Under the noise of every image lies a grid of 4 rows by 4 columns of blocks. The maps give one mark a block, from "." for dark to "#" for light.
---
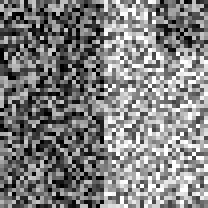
. . # .
. . # #
. . # #
. . # #
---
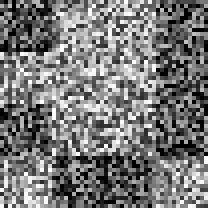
. # # .
# # # .
. # # .
# . . #
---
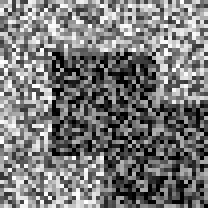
# # # #
# . . #
# . . .
# # . .
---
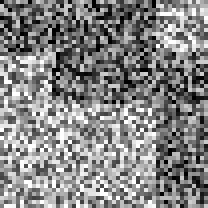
. . . #
# . . .
# # # .
# # # .
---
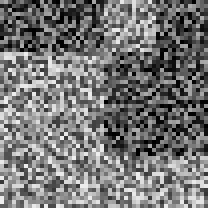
. . # .
# # . .
# # . .
# # # #
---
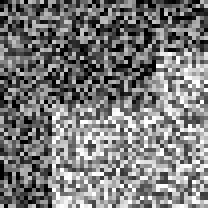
. . . .
. . . #
. # # #
. # # #
